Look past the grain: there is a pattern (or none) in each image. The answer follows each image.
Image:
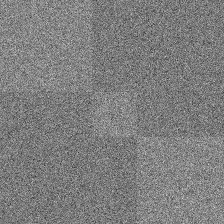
blocks along the diagonal
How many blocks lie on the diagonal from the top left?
3
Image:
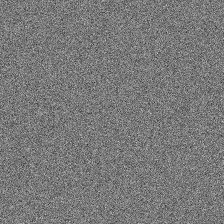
only noise
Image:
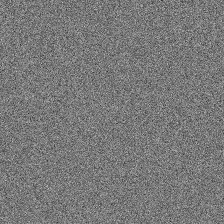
only noise
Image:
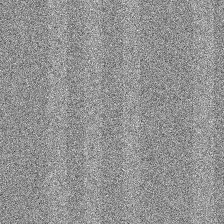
bands of columns
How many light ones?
4
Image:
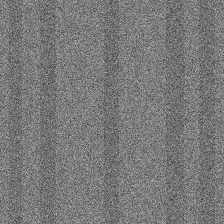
bands of columns
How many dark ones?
5
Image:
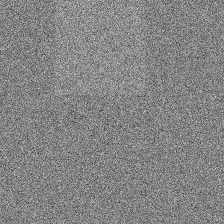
one block
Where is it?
top middle
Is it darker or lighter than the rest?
lighter
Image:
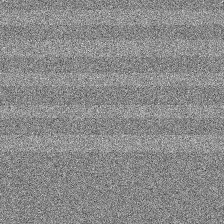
bands of rows
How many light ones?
5
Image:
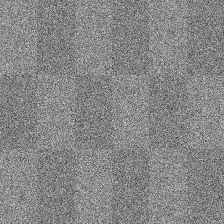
a checkerboard
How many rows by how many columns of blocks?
3 by 6
